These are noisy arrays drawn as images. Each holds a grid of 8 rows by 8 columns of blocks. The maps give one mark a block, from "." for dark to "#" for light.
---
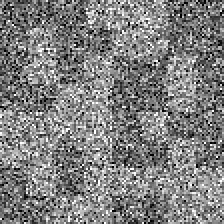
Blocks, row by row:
. . . # # # . .
. # . . # # . .
. # . # . . # .
. . # # . . # .
# # # # . # . .
# # . # . . # .
. # . # # # # #
. . # # . . # #
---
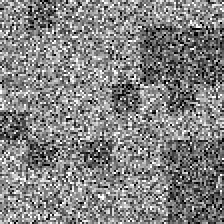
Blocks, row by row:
# . # # # # # #
# # # # # . . .
# # # # # . . .
# # # # . # . #
. # # # # # # #
# . # . # # . .
# # # # # # . .
# # # # # # . .
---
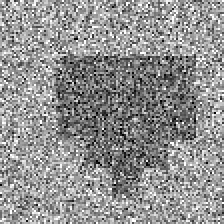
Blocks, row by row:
# # # # # # # #
# # # # # # # #
# # . . . . . #
# # . . . . . #
# # . . . . . #
# # # . . . # #
# # # # . # # #
# # # # # # # #
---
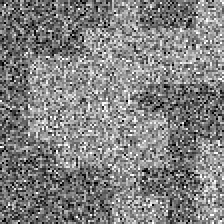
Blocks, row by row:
. . . . # . . #
. . . # # # # #
. # # # # # # #
. # # # # . . .
. # # # # # . .
. . # # # # . #
. . . . # . . #
. . . . # # . #
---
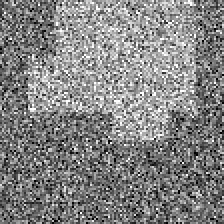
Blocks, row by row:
. . # # # # # .
. . # # # # # .
. # # # # # # .
. # # # # # # .
. . . . # # . .
. . . . . . . .
. . . . . . . .
. . . . . . . .
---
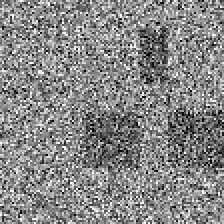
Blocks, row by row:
# # # # # # # #
# # # # # . # #
# # # # # . # #
# # # # # # # #
# # # . . # . .
# # # . . # . .
# # # # # # # #
# # # # # # # #
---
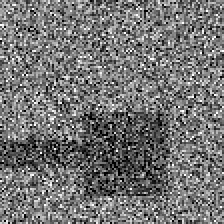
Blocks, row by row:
# # # # # # # #
# # # # # # # #
# # # # # # # #
# # # # # # # #
# # # . . . # #
. . . . . . # #
# # # . . . # #
# # # # # # # #
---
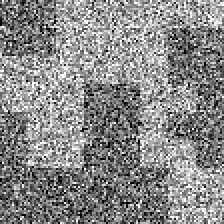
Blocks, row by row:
. . # # # # # #
. . # # # # . .
# # # # # # . .
# # # . . # # .
. # # . . # . .
. # # . . # # .
. . . . . . # #
. . . . . . # #
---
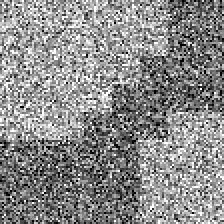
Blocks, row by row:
# # # # # # . .
# # # # # # . .
# # # # # . . .
# # # # . . . .
# # # . . . # #
. . . . . # # #
. . . . . # # #
. . . . . # # #
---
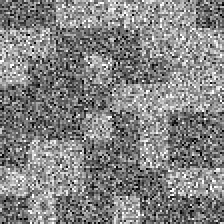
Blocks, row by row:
. . # # # # # .
# # . . . # # #
# . . # . . # #
. . . . # # # #
. . . # . # . .
. # # . . # . .
# # # . . . # #
. # . . # . . .
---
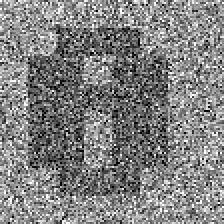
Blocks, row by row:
# # # # # # # #
# # . . . # # #
# . . # . . # #
# . . . . . # #
# . . # . . # #
# . . # . . # #
# # . . . # # #
# # # # # # # #
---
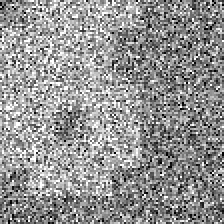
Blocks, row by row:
. # # # # . . .
# # # # . . . .
# # # # . . . .
# # # # # . . .
# # . # # . . .
# # # # # . . .
. # # # . . . .
. . . . . . . .
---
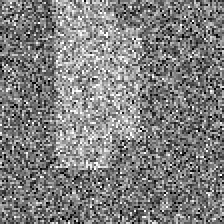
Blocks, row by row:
. . # # . . . .
. . # # # . . .
. . # # # . . .
. . # # # . . .
. . # # # . . .
. . # # . . . .
. . . . . . . .
. . . . . . . .
